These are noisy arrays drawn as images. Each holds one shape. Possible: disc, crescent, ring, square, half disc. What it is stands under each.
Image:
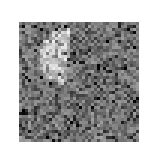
half disc
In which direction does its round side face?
left
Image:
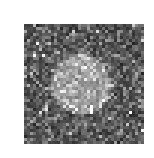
disc
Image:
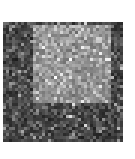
square
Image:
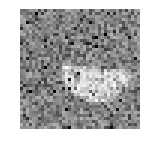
half disc
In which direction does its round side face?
down
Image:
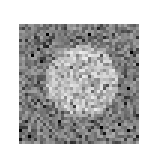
disc
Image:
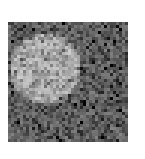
disc
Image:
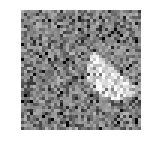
half disc
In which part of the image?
middle right
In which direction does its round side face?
down and left
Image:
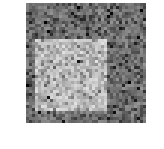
square
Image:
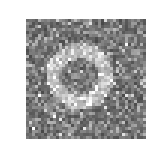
ring
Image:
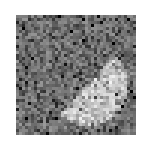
half disc
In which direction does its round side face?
down and right
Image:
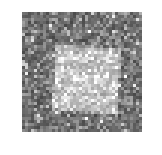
square
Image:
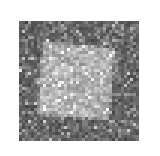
square
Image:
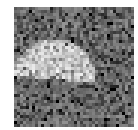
half disc
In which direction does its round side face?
up
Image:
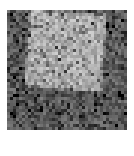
square
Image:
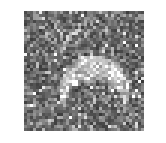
crescent
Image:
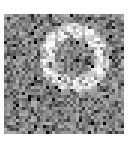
ring
